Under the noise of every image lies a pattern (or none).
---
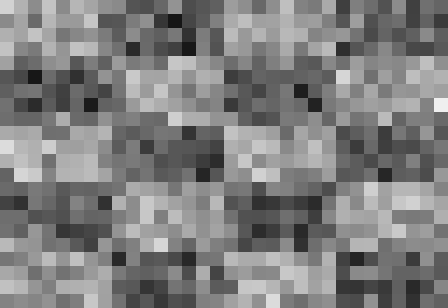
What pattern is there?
a checkerboard
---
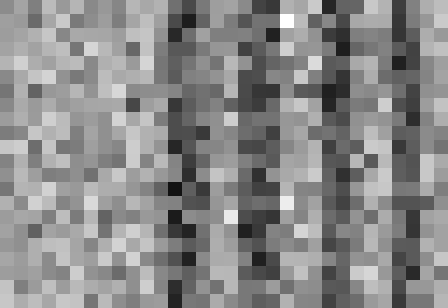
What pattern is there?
bands of columns
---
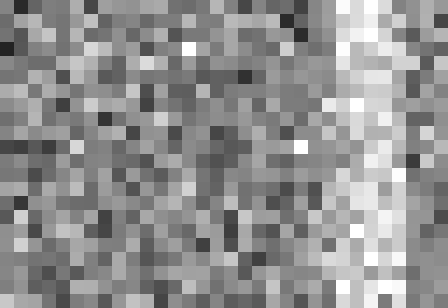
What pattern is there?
one band of columns
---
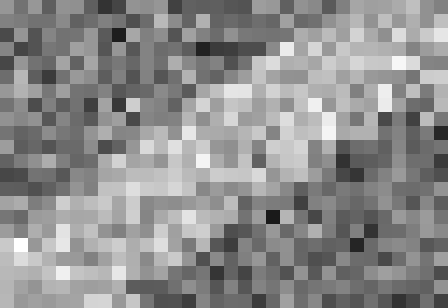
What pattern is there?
a diagonal band
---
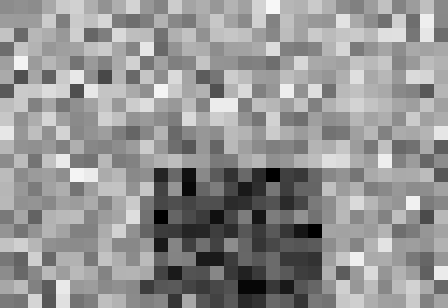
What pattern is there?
one block
